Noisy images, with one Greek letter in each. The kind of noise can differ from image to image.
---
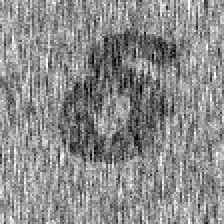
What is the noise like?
streaked along the columns
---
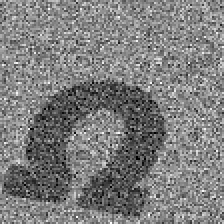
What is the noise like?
low rank plus noise
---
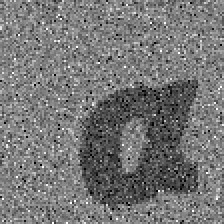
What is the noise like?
heavy tails
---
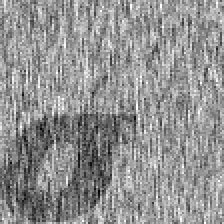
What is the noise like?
streaked along the columns
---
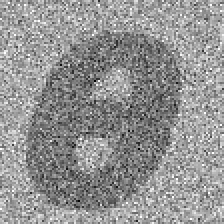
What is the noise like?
independent entries
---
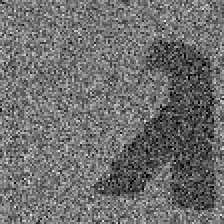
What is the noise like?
independent entries
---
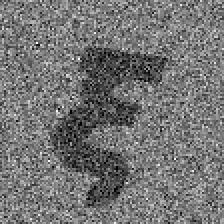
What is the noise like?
independent entries
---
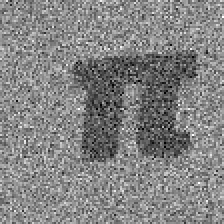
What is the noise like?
low rank plus noise
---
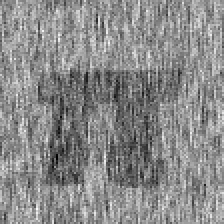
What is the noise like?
streaked along the columns
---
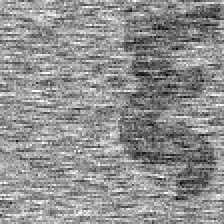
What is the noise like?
streaked along the rows
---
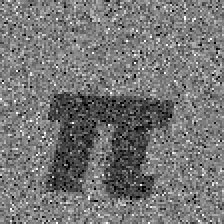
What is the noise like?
heavy tails
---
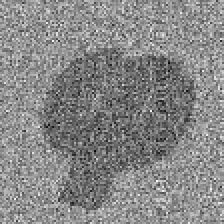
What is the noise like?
low rank plus noise
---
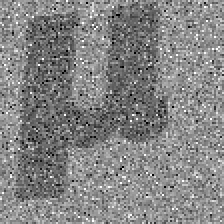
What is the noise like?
heavy tails
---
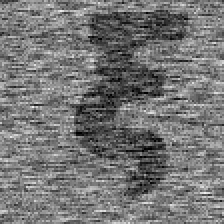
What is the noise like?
streaked along the rows
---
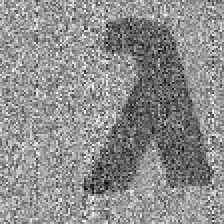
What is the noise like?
columns of uneven size
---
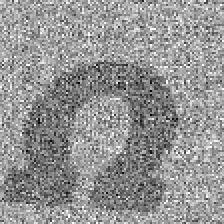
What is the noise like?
low rank plus noise
